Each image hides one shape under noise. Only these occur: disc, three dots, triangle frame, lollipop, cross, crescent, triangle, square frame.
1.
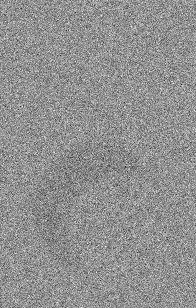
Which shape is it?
crescent
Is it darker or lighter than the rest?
darker
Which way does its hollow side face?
down and right
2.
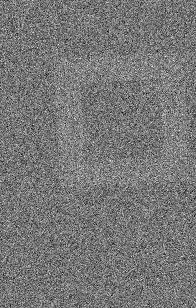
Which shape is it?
square frame
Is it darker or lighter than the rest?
lighter
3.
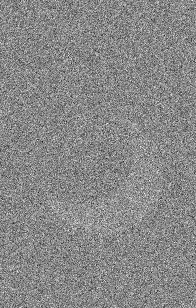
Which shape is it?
crescent
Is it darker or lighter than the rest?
lighter
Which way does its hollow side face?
up and left
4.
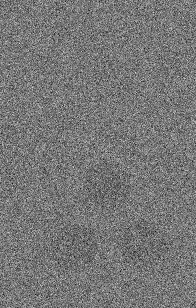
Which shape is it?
three dots
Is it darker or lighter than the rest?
darker
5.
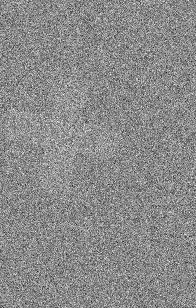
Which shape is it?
cross
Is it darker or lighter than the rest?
lighter
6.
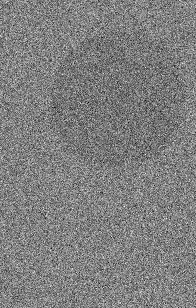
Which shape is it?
disc
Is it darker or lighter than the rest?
darker
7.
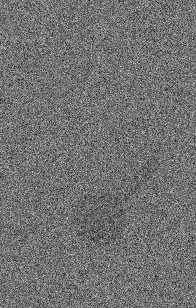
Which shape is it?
lollipop
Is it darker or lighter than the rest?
darker
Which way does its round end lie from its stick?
down and left
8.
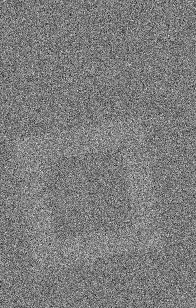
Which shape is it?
square frame
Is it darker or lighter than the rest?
lighter
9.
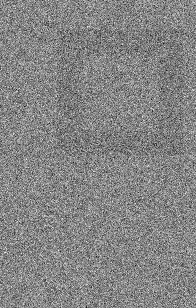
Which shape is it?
square frame
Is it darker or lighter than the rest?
darker
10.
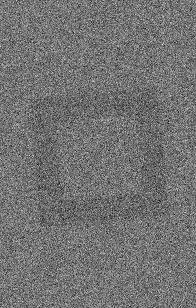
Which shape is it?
square frame
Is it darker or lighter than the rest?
darker
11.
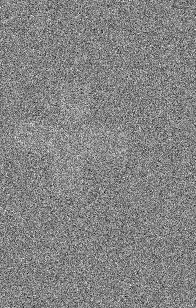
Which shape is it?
cross
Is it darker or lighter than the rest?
lighter
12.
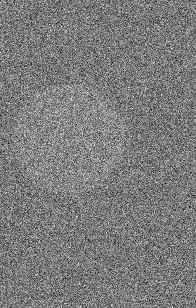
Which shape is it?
disc
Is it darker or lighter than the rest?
lighter
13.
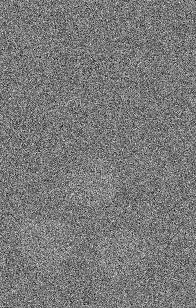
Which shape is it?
three dots
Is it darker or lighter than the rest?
lighter
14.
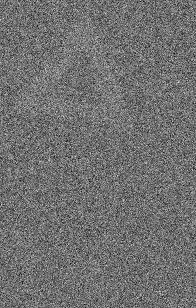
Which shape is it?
triangle frame
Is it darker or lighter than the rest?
lighter
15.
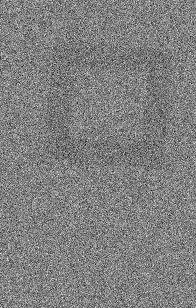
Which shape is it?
square frame
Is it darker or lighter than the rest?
darker
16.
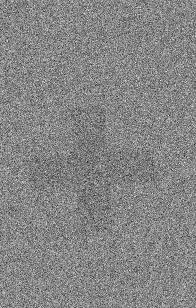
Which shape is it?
cross
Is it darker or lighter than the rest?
darker
